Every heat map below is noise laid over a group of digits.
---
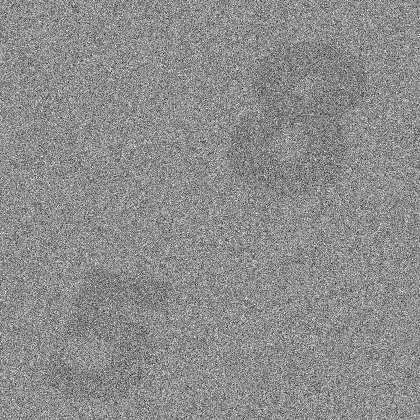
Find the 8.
top right
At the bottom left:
5
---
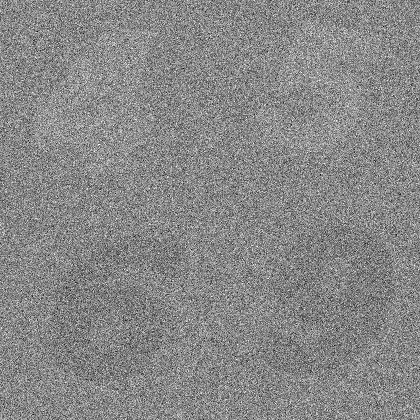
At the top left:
4
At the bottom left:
6
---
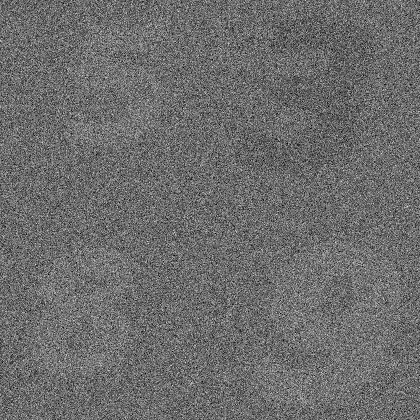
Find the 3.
top right
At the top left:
5
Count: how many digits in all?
4
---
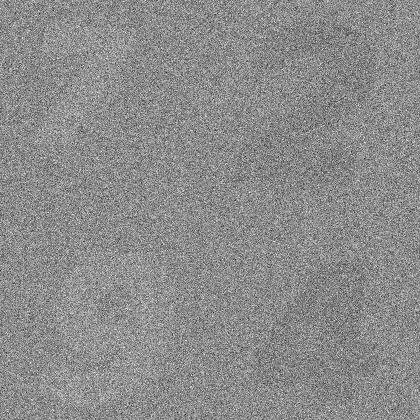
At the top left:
7
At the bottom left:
9
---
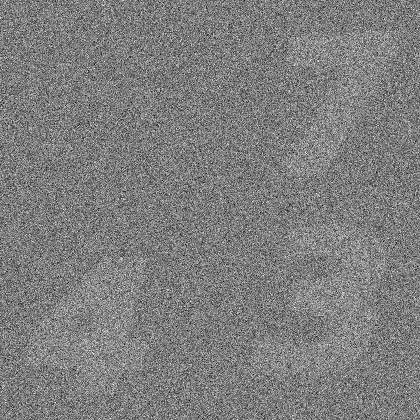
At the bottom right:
3
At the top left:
nothing
